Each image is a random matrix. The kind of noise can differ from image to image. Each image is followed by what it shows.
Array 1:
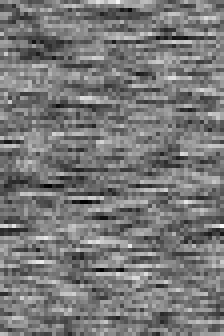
streaked along the rows
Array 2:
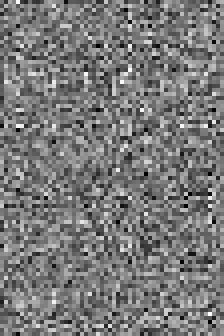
low rank plus noise
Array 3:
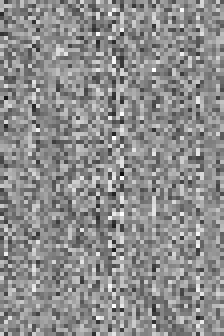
columns of uneven size
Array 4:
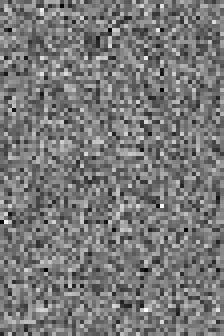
low rank plus noise
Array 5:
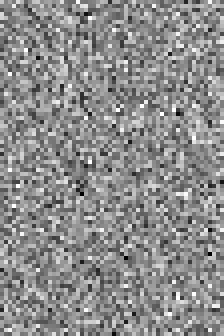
independent entries
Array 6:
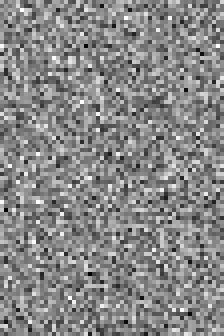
independent entries
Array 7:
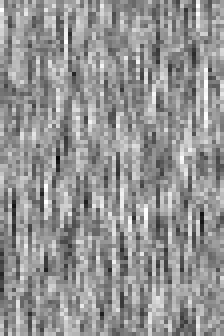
streaked along the columns
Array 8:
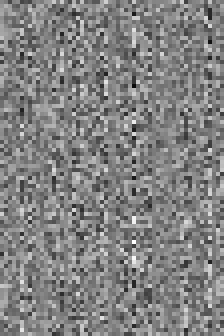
columns of uneven size
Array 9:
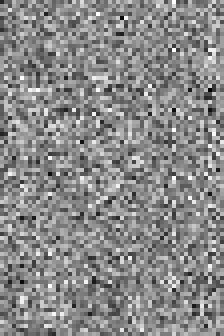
low rank plus noise
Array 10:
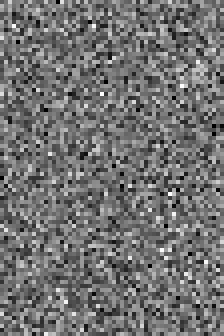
independent entries
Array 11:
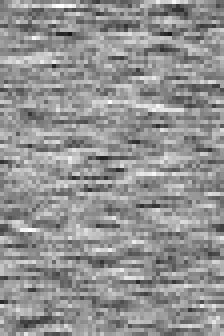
streaked along the rows
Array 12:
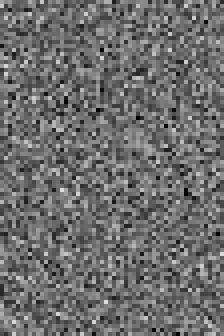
independent entries
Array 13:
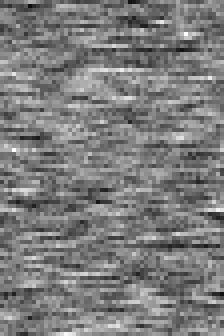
streaked along the rows
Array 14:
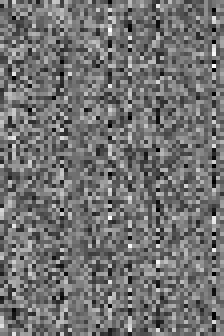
columns of uneven size
